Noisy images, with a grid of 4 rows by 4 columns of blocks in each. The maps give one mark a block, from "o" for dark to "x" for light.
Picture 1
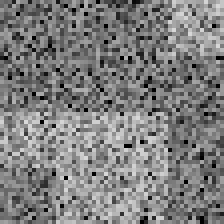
o o o x
o o o o
x x x o
o x x o
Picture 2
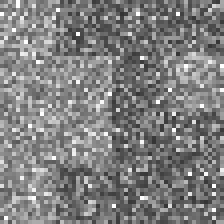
x o o o
x x o x
x x o o
x o o o
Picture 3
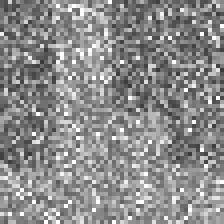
o x o o
o x o o
o x x o
x x x x
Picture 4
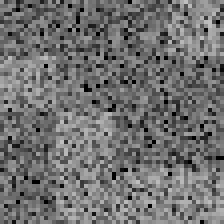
o o o x
x o o o
o x o o
o x x x
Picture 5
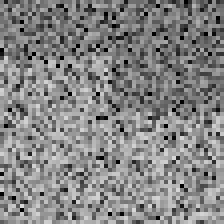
o o o o
x x o o
x x x x
x x x x
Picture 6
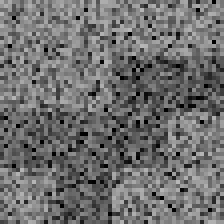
x x x x
x x o o
o o o x
x o x x
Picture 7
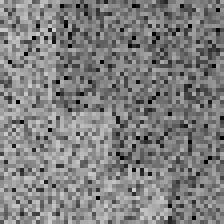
x o o o
x o o o
x x o o
x x x o
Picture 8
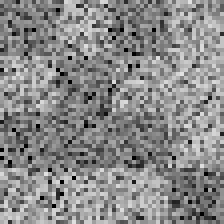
o x o x
x o x x
o o o x
x x x o
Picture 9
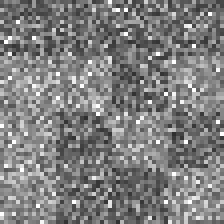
o o o o
x x o x
x o x o
x o o x
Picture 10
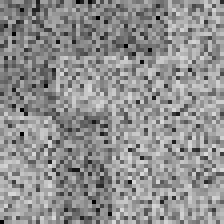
o o o x
o x x x
x o x x
x o x x
